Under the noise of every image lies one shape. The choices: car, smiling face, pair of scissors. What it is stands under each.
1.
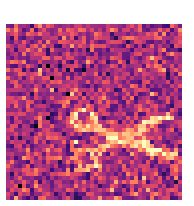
light pair of scissors
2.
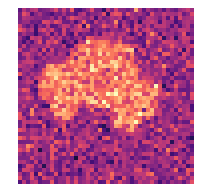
light car
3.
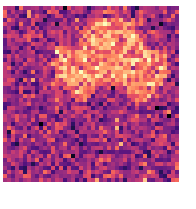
light car
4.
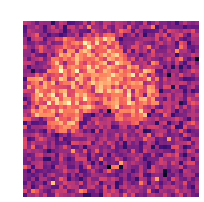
light car
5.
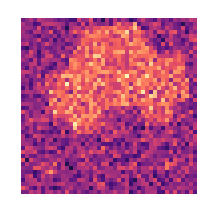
light car
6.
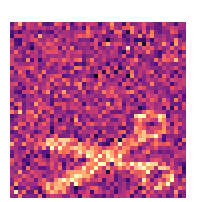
light pair of scissors
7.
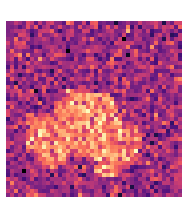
light car
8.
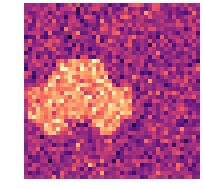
light car
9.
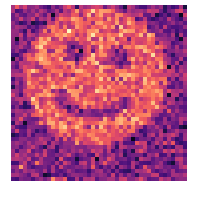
light smiling face
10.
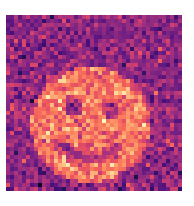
light smiling face
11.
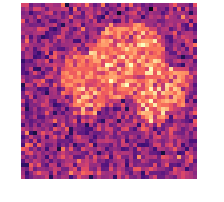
light car
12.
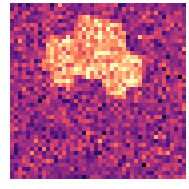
light car
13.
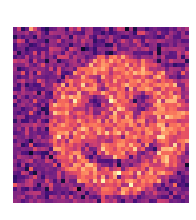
light smiling face
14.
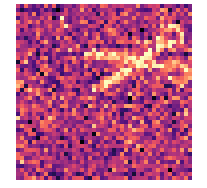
light pair of scissors
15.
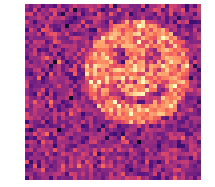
light smiling face
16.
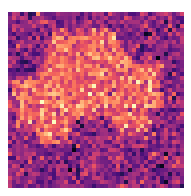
light car
